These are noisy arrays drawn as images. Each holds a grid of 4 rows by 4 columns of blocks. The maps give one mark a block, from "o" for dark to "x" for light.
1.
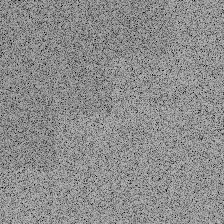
o o o x
o o x x
o x x x
x x x x
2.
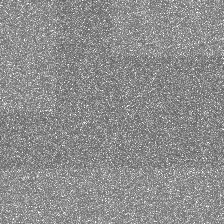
x o x x
x o o o
o o o o
x x x x
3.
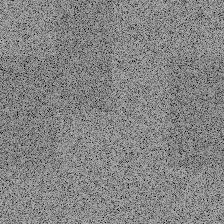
x o x x
o o x o
o x x o
x x x x
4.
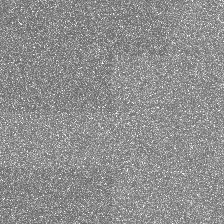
o o o x
o o x x
x x x x
o o x x
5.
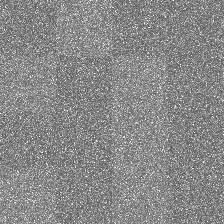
o x o o
x o x o
o o x o
x o x o
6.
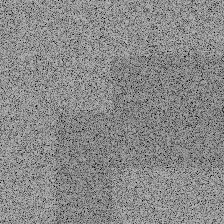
x x x x
x x o o
x o o o
x o x x
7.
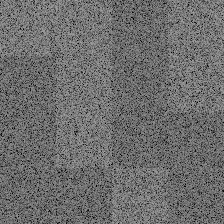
x x o x
o x o x
o x o o
o o x o
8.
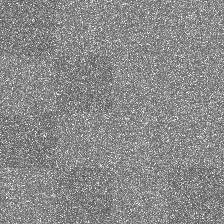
o x x x
x o x x
o x x x
x o x o
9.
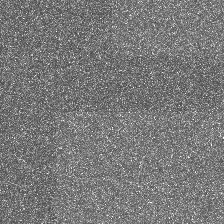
o o x x
o o o o
o x x x
o x x x
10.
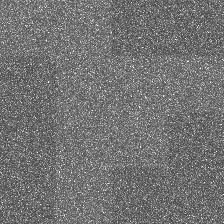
x x o o
o x x x
o x x o
o x o o
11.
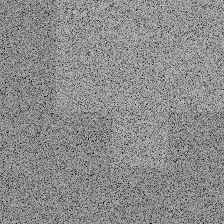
o x x x
o x x x
o o x o
o o o o
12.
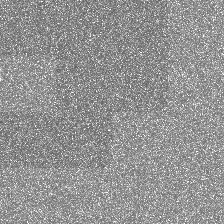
o o o x
x o o x
o o x x
x x x x
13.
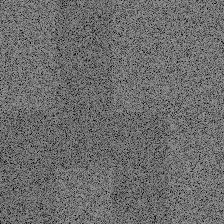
x o x x
x o x x
o o o x
o x o x
